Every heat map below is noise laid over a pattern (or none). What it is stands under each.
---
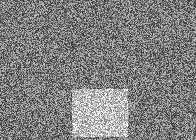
one block
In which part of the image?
bottom middle
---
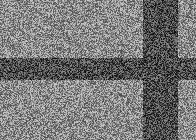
bands of rows crossing bands of columns
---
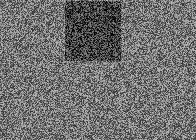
one block
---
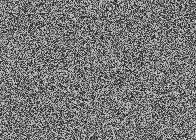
only noise
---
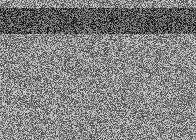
one band of rows
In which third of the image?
top
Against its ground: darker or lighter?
darker
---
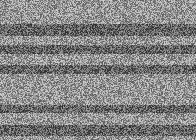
bands of rows
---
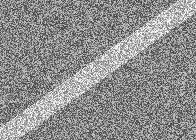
a diagonal band
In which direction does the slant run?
bottom left to top right
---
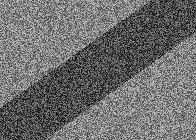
a diagonal band
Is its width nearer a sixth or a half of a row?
a half
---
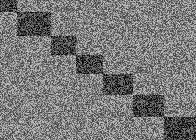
blocks along the diagonal
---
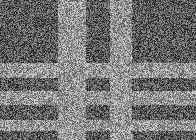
bands of rows crossing bands of columns
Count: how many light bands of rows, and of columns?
3 and 2
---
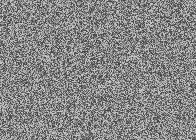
only noise
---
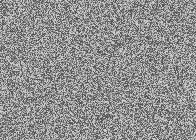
only noise
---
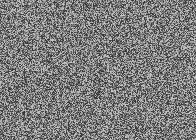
only noise
